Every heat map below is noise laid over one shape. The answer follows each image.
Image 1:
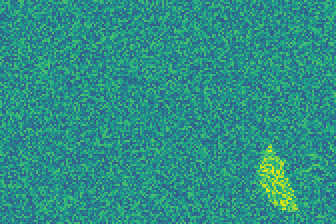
light umbrella, bottom right
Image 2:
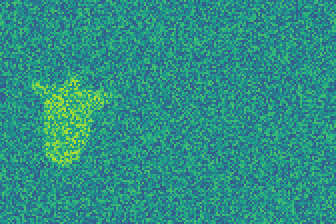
light bell, middle left
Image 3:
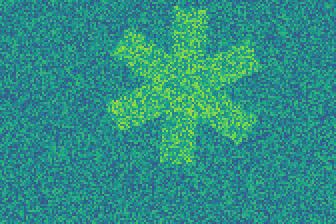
light asterisk
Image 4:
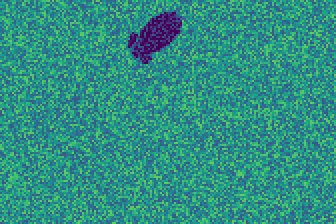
dark footprint, top middle
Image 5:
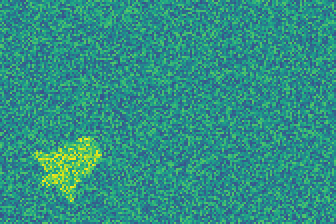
light bell, bottom left
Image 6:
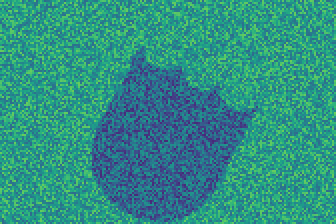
dark ghost
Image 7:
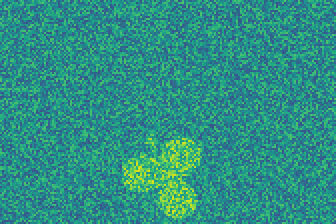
light club, bottom middle
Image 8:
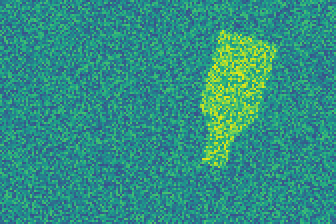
light bottle
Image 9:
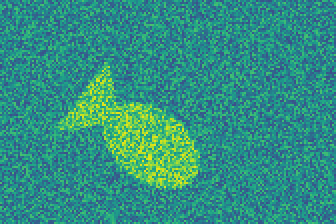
light fish
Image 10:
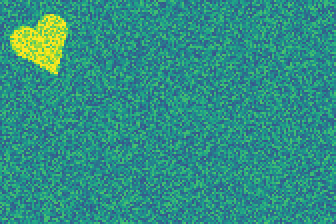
light heart, top left
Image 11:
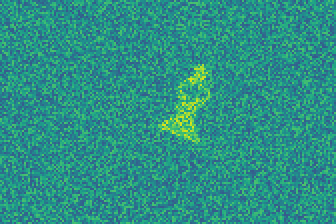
light chess bishop, centre
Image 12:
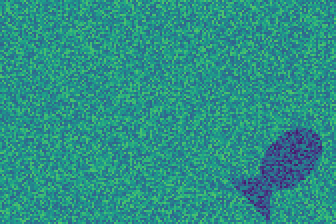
dark fish, bottom right
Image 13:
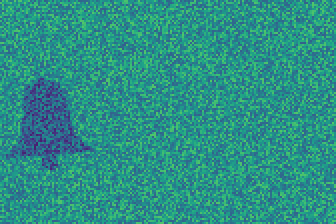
dark bell, middle left
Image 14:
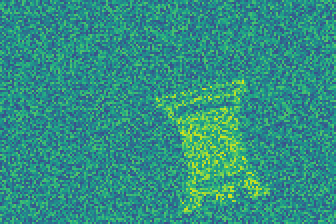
light chess rook
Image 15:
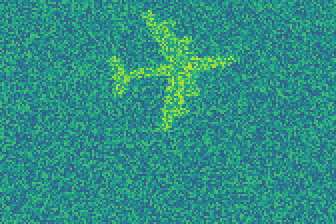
light airplane
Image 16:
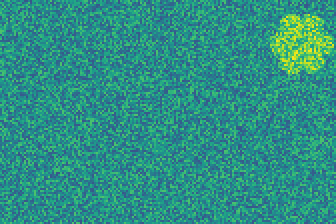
light flower, top right
